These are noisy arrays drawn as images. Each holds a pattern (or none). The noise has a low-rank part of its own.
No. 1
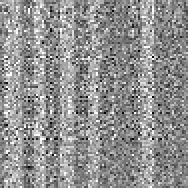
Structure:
bands of columns
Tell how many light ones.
5
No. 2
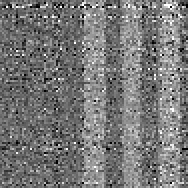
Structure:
bands of columns
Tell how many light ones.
3
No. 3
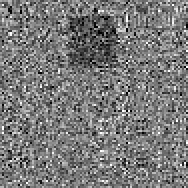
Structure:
one block
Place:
top middle
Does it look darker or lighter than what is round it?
darker
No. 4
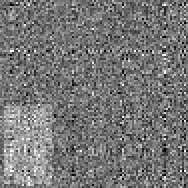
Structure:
one block
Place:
bottom left
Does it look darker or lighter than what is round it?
lighter
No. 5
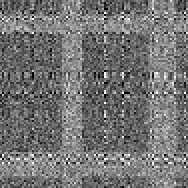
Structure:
bands of rows crossing bands of columns
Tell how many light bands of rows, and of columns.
2 and 2
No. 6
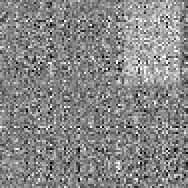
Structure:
one block
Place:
top right
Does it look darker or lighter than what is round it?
lighter
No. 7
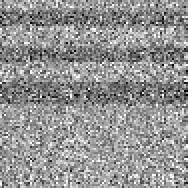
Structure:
bands of rows
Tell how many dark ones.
3
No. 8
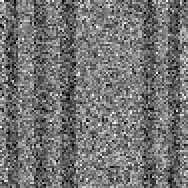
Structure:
bands of columns
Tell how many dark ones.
5
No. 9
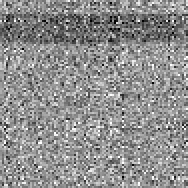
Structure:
one band of rows
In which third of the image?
top
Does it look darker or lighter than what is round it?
darker
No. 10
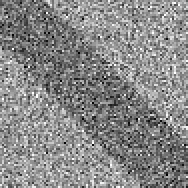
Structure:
a diagonal band
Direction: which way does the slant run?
top left to bottom right
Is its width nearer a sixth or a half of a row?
a half
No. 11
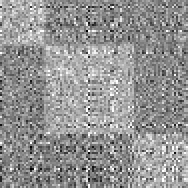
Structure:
blocks along the diagonal
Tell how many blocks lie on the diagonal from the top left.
3
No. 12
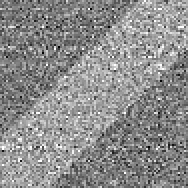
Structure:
a diagonal band
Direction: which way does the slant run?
bottom left to top right
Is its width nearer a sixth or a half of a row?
a half
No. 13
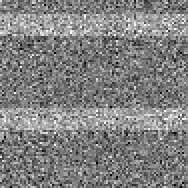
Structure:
bands of rows
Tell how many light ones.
2
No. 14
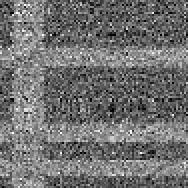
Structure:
bands of rows crossing bands of columns
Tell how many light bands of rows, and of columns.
3 and 1
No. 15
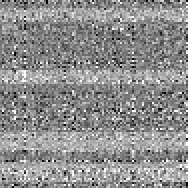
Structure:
bands of rows
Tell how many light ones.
4
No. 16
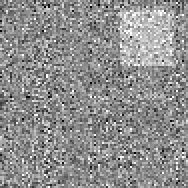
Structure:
one block
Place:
top right
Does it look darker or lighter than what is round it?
lighter
